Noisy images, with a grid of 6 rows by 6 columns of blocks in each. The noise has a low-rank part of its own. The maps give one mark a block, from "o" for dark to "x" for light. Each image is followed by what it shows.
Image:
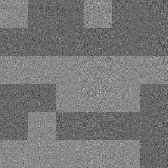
x o o x o o
o o o o o o
x x x x x x
o o x x x o
o x o o o o
x x x x x o
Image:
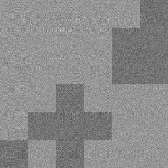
x x x x x o
x x x x o o
x x x x o o
x x o x x x
x o o o x x
o x o x x x
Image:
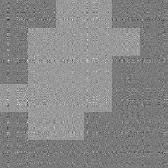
o o x x o o
o x x x x o
o x x x o o
x x x x o o
o x x o o o
o o o o o o
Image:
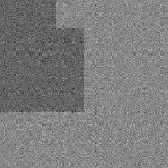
o o x x x x
o o o x x x
o o o x x x
o o o x x x
x x x x x x
x x x x x x
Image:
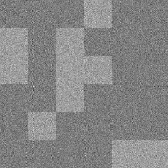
o o o x o o
x o x o o o
x o x x o o
o o x o o o
o x o o o o
o o o o x x
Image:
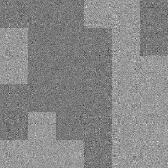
o o o x x o
x o o o x o
x o o o x x
o o o o x x
o x o o x x
x x x o x x
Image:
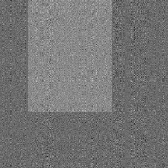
o x x x o o
o x x x o o
o x x x o o
o x x x o o
o o o o o o
o o o o o o
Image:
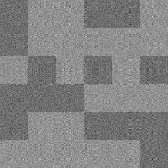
o x x o o x
o x x x x x
x o x o x o
o o o x x x
o x x o o o
x x x x x o
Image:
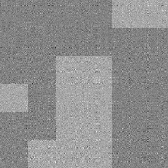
o o o o x x
o o o o o o
o o x x o o
x o x x o o
o o x x o o
o x x x o o
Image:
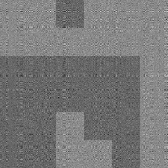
x x o x x x
x x x x x x
o o o o o x
o o o o o x
o o x o o x
o o x x o x
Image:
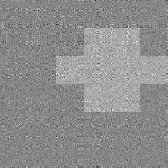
o o o o o o
o o o x x o
o o x x x x
o o o x x o
o o o o o o
o o o o o o
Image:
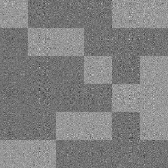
x o o o x x
o x x o o o
o o o x o x
o o o o x x
o o x x o x
x x o o o o
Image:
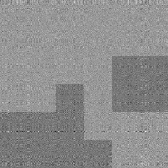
x x x x x x
x x x x x x
x x x x o o
x x o x o o
o o o x x x
o o o o x x
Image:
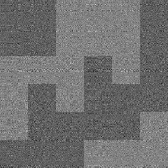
o o x x x o
o o x x x o
x x x o x o
x o x o o o
x o o o o x
o o o x x x
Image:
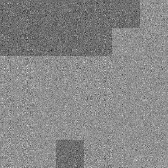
o o o o o x
o o o o x x
x x x x x x
x x x x x x
x x x x x x
x x o x x x
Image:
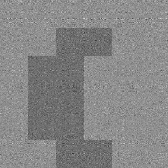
x x x x x x
x x o o x x
x o o x x x
x o o x x x
x o o x x x
x x o o x x
